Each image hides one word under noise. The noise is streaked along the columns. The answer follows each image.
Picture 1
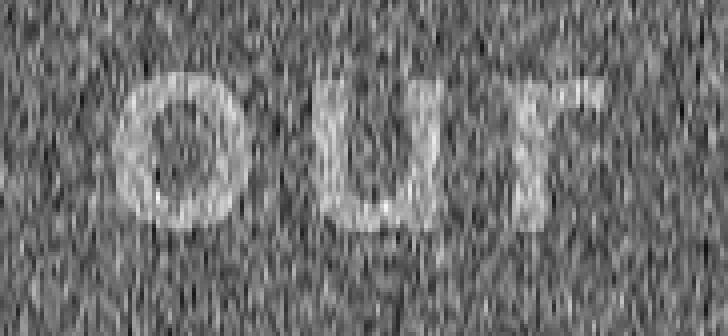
our
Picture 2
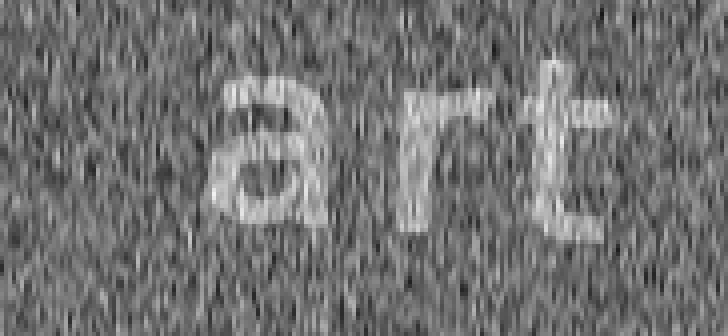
art
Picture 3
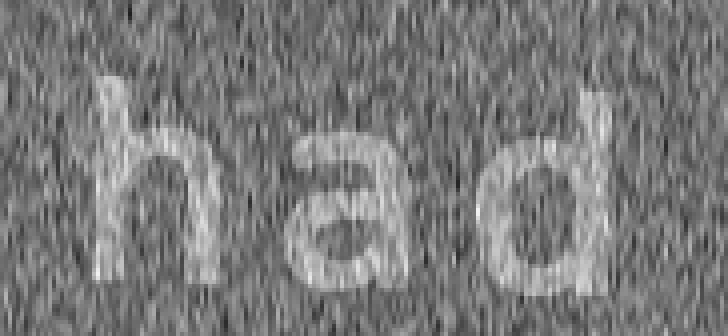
had
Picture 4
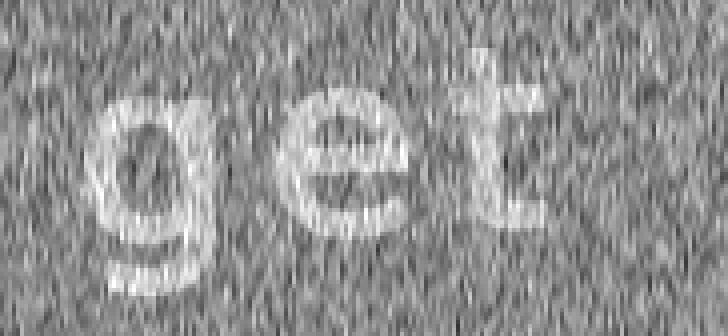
get
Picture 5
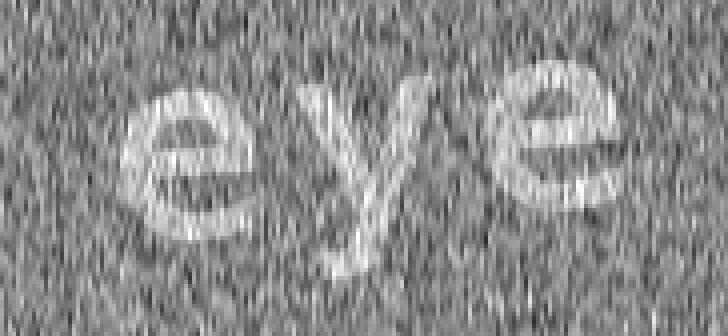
eye
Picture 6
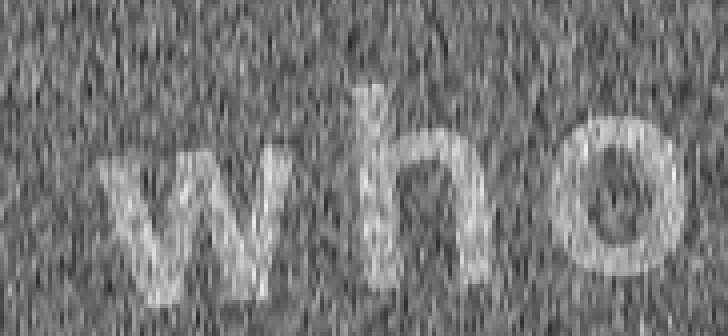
who
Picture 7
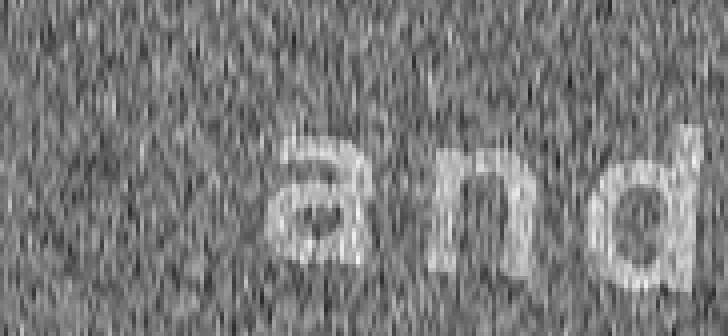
and
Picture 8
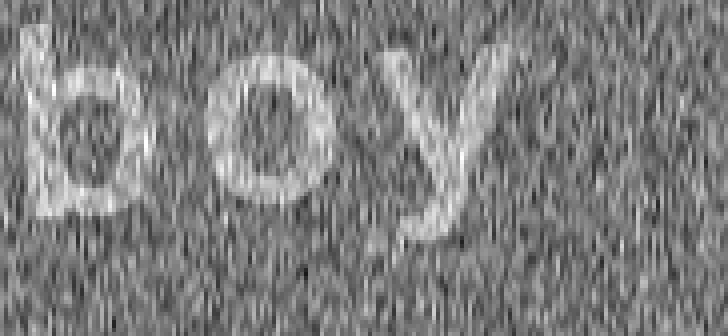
boy
